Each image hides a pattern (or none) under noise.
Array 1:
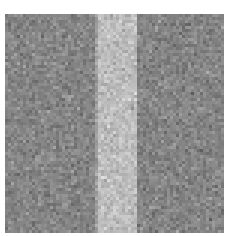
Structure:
one vertical stripe
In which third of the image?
middle
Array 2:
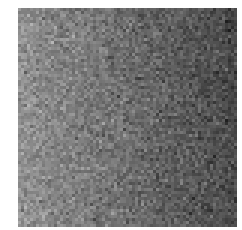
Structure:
a smooth slope
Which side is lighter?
left
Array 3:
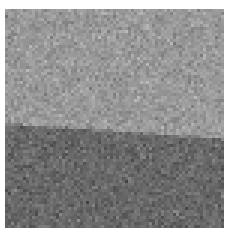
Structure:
a sharp edge
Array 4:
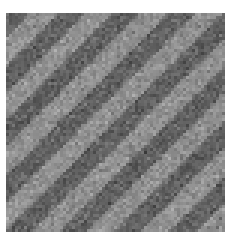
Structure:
diagonal stripes
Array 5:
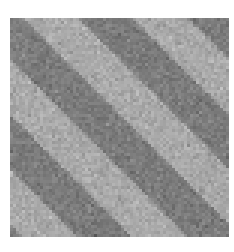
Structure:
diagonal stripes
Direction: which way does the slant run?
top left to bottom right
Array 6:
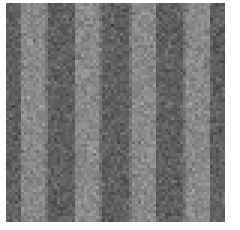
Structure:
vertical stripes
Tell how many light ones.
4
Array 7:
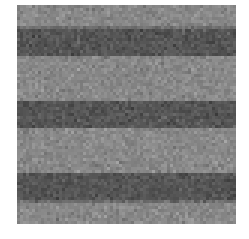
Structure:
horizontal stripes
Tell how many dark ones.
3
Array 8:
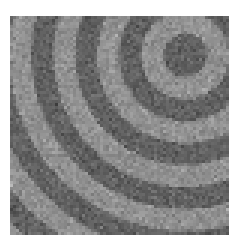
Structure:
rings round one point
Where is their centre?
top right
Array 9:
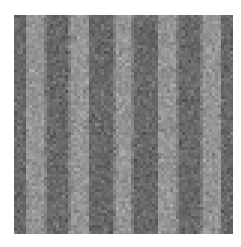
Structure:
vertical stripes
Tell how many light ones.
5
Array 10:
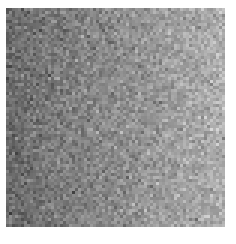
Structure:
a smooth slope
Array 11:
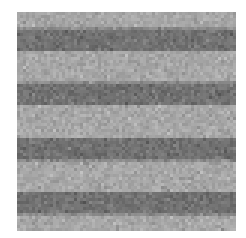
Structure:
horizontal stripes
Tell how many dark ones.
4
